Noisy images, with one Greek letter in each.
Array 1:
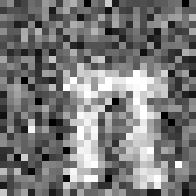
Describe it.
light pi
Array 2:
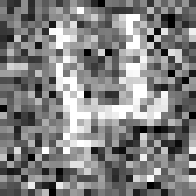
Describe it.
light mu
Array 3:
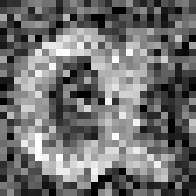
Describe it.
light alpha
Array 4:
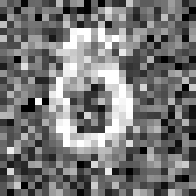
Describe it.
light delta
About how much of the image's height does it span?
two thirds
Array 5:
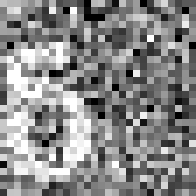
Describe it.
light delta
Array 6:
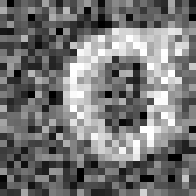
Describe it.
light sigma
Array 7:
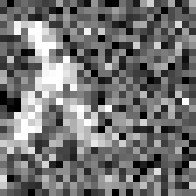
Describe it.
light lambda
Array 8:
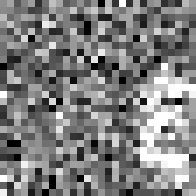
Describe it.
light xi
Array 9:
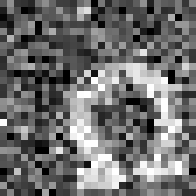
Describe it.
light omega
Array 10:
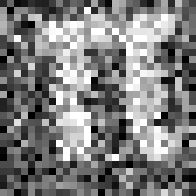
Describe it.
light pi
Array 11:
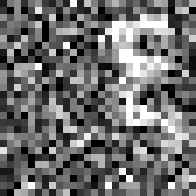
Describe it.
light xi
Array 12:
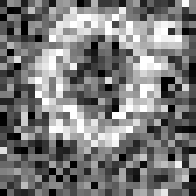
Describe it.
light sigma
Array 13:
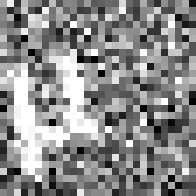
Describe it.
light mu
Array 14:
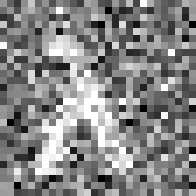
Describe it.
light lambda
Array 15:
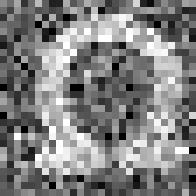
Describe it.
light omega
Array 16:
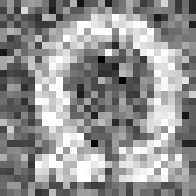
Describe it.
light omega
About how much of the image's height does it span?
nearly all
